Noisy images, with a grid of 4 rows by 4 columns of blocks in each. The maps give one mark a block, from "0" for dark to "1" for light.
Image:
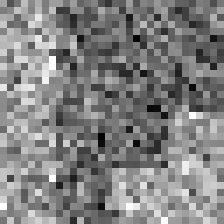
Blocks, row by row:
1 0 0 0
1 0 0 0
1 0 0 1
1 0 1 1
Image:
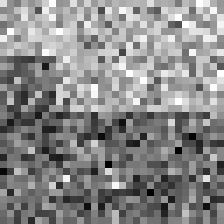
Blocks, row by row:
1 1 1 1
0 1 1 1
0 0 0 0
0 0 0 0
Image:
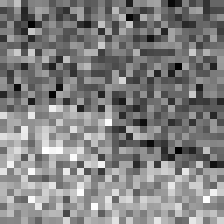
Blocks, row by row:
0 0 0 0
0 0 0 0
1 1 0 0
1 1 1 1
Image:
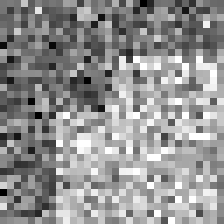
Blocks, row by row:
0 0 0 0
0 0 1 1
0 1 1 1
0 1 1 1
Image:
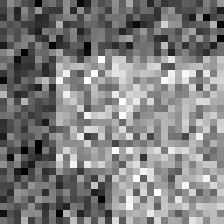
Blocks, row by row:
0 0 0 0
0 1 1 1
0 1 1 1
0 0 1 1
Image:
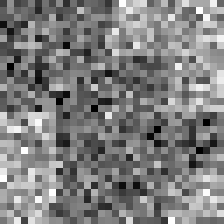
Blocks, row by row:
0 0 1 1
0 0 0 1
1 0 0 0
1 0 0 1
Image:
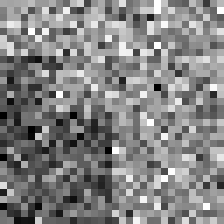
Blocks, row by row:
1 1 1 1
0 1 1 1
0 0 1 1
0 0 1 1
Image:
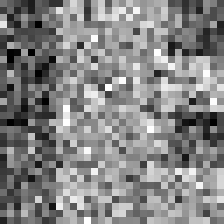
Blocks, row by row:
0 1 1 0
0 1 1 1
0 1 1 0
0 1 1 1
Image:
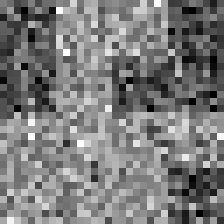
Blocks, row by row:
0 1 1 0
0 1 0 0
1 1 1 1
1 1 1 0
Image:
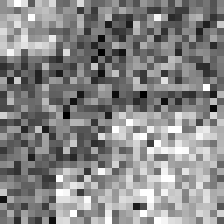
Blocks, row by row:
1 0 0 0
0 0 0 0
0 0 1 1
0 1 1 1
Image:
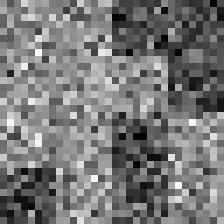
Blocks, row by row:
1 1 0 0
1 1 1 0
1 1 0 1
0 1 0 1
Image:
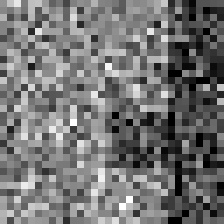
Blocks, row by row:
1 1 1 0
1 1 1 0
1 1 0 0
1 1 1 0
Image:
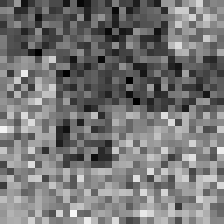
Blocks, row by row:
0 0 0 1
1 0 0 0
1 0 1 1
1 1 1 1
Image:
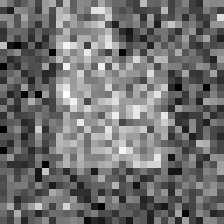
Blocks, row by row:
0 1 0 0
0 1 1 0
0 1 1 0
0 0 0 0
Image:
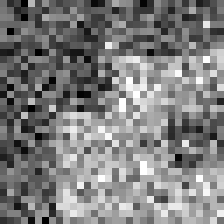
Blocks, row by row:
0 0 0 0
0 0 1 1
0 1 1 0
0 1 1 1
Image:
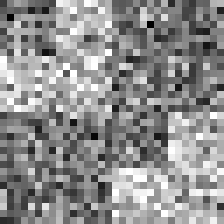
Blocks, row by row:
0 1 0 0
1 1 0 0
0 0 0 1
0 0 1 1
